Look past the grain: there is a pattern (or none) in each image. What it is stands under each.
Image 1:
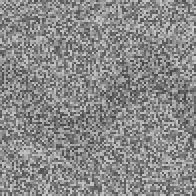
a wavy band
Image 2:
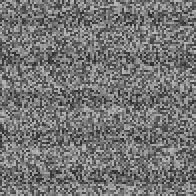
horizontal stripes
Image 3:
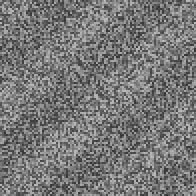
diagonal stripes
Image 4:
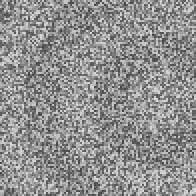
rings round one point
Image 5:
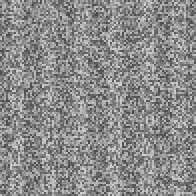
vertical stripes
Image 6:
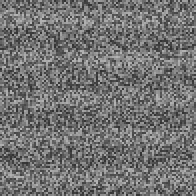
horizontal stripes
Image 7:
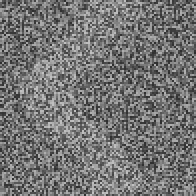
a wavy band
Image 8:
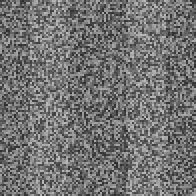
vertical stripes
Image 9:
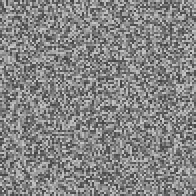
only noise
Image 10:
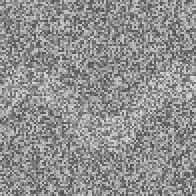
a wavy band
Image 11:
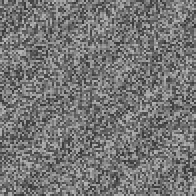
diagonal stripes
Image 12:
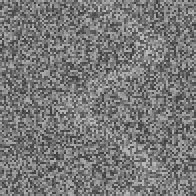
a wavy band
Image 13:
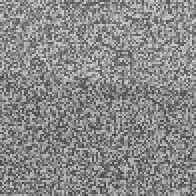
a sharp edge
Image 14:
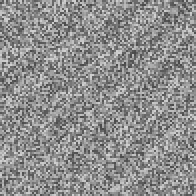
diagonal stripes
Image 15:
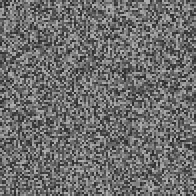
only noise
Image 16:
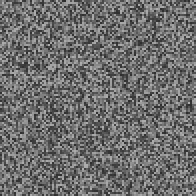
only noise
